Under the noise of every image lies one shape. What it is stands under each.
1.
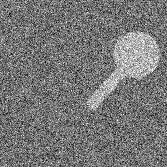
lollipop
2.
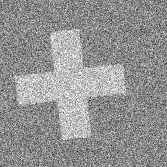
cross
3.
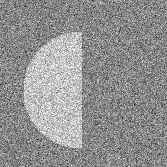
half disc
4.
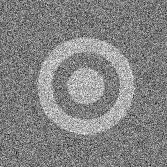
bullseye
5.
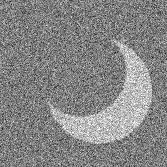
crescent
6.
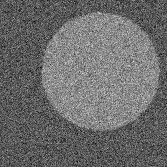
disc
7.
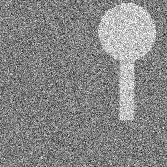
lollipop
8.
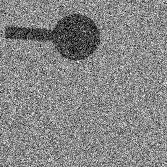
lollipop
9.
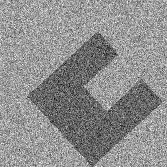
square with a notch
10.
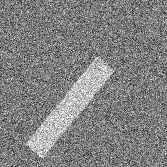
bar
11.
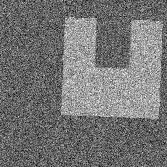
square with a notch
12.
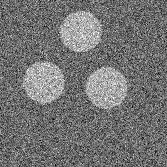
three dots
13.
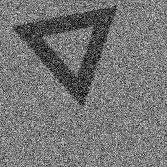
triangle frame
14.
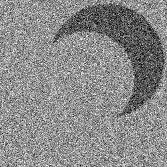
crescent
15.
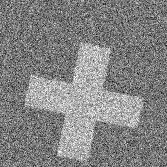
cross
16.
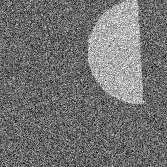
half disc
